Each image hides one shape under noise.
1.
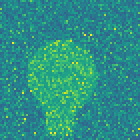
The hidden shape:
light bulb
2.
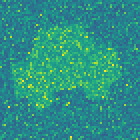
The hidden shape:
car
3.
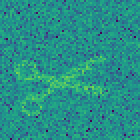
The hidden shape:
pair of scissors
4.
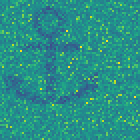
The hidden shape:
anchor
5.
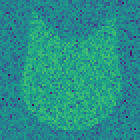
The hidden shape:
cat's head
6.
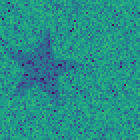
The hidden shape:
star
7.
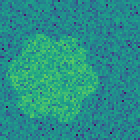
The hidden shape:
flower
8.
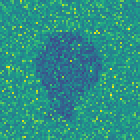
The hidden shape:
light bulb
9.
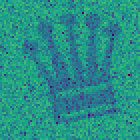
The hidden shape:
chess queen
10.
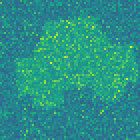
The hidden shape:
car
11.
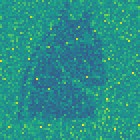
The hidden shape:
chess knight
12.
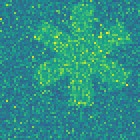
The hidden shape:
asterisk
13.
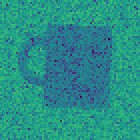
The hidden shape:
cup
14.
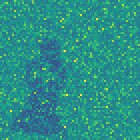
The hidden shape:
chess bishop
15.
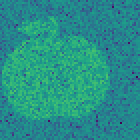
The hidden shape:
apple
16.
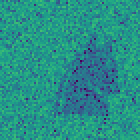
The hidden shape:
chess knight
